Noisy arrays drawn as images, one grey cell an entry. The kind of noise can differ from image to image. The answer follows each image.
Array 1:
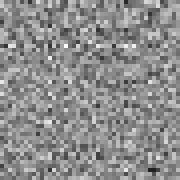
low rank plus noise
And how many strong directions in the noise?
one
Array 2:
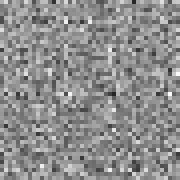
low rank plus noise
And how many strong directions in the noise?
three or four
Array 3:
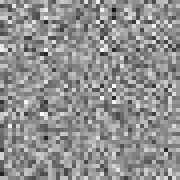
low rank plus noise
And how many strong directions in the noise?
two
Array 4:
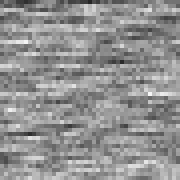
streaked along the rows
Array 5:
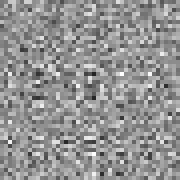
low rank plus noise
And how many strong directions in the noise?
one
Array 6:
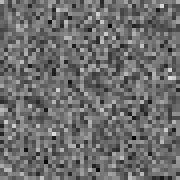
independent entries
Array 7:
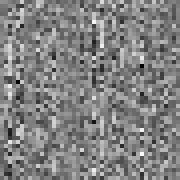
columns of uneven size
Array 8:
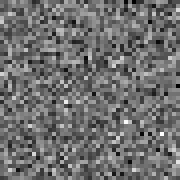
independent entries
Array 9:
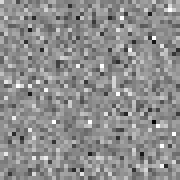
heavy tails
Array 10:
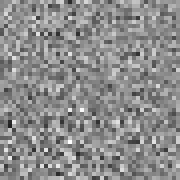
low rank plus noise
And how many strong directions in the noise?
three or four
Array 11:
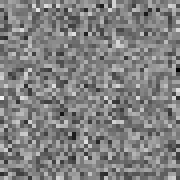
low rank plus noise
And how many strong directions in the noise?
five to eight
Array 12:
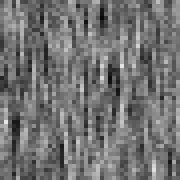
streaked along the columns
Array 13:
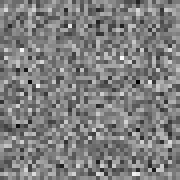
low rank plus noise
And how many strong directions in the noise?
five to eight
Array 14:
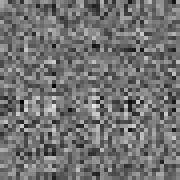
low rank plus noise
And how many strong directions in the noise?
two
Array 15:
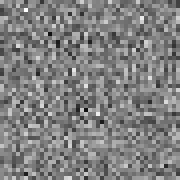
low rank plus noise
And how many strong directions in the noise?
five to eight
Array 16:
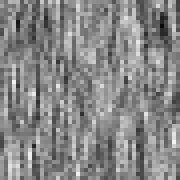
streaked along the columns
